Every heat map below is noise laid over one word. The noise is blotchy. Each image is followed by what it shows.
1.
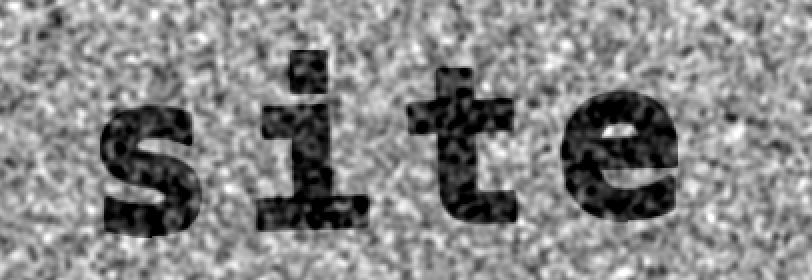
site
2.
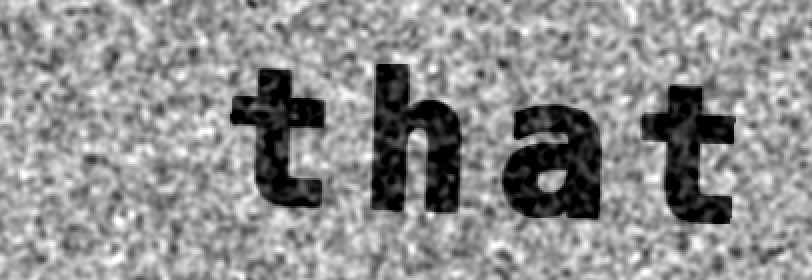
that
